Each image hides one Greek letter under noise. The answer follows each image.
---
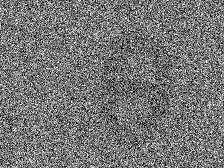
theta
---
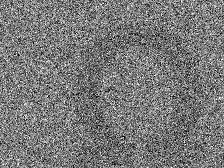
omega
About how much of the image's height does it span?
nearly all
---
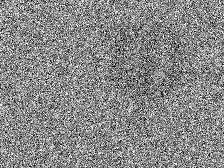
phi
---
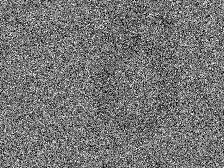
delta
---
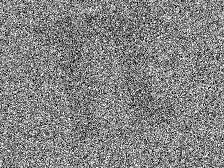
pi
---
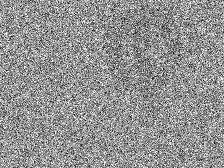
phi
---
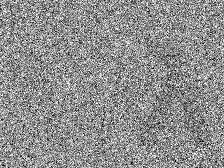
lambda
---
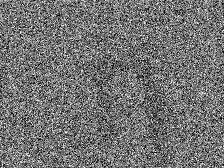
eta
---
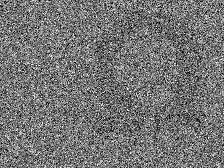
omega
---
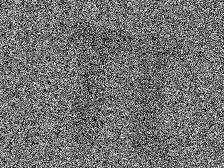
pi
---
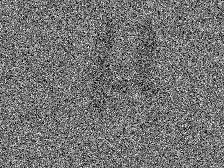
mu
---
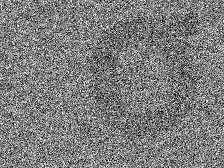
sigma
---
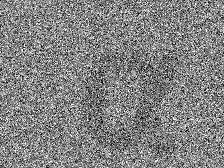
alpha
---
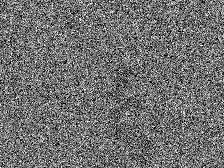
xi
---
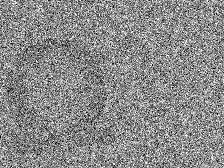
omega
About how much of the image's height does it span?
two thirds
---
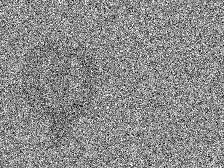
phi
